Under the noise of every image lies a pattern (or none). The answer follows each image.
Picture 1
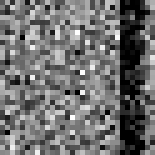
one vertical stripe
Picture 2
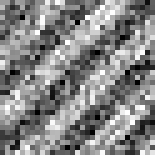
diagonal stripes
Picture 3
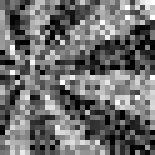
spokes from one point
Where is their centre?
middle left
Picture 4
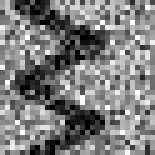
a wavy band
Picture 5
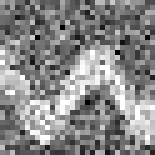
a wavy band
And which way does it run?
left to right
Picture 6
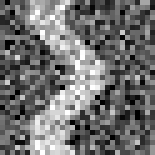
a wavy band
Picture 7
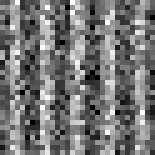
vertical stripes
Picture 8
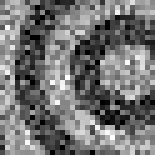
rings round one point
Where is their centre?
middle right
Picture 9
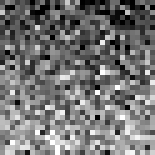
a smooth slope
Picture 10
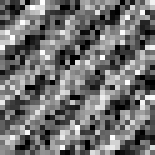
diagonal stripes
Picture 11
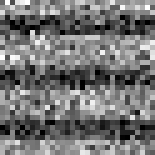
horizontal stripes
